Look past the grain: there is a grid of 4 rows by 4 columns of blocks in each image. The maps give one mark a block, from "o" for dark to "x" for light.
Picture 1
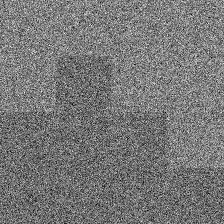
x x x x
x o x x
o o o x
o o o o
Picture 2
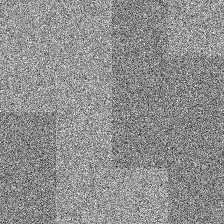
x x o x
x x o o
o x o o
o x x o
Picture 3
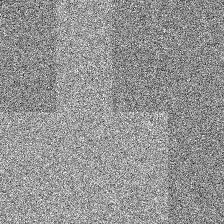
o x o o
o x o o
x x x o
x x x o
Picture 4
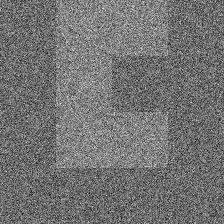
o x x o
o x o o
o x x o
o o o o
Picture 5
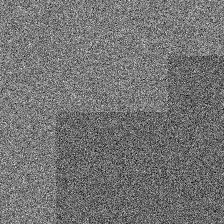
x x x x
x x x o
x o o o
x o o o
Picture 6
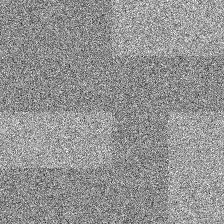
o o x x
o o o o
x x o x
o o o x
